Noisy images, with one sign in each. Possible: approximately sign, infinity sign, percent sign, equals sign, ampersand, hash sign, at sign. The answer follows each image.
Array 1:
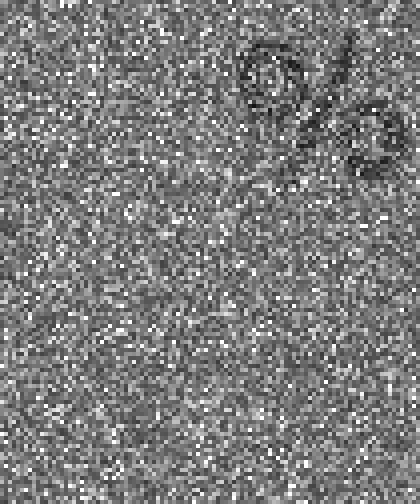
dark percent sign, top right
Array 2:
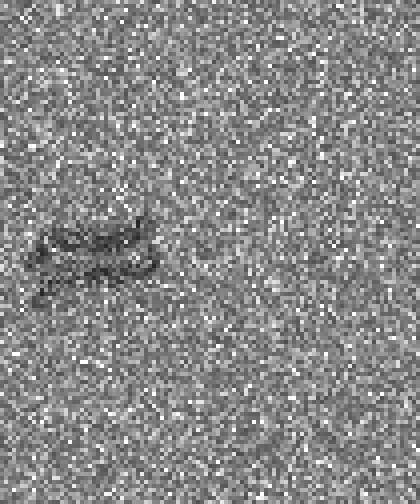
dark approximately sign, middle left
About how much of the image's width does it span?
a third
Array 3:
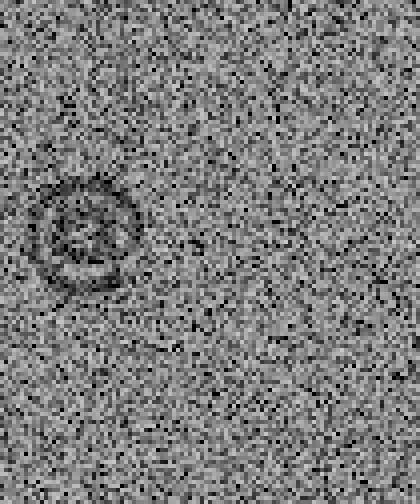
dark at sign, middle left
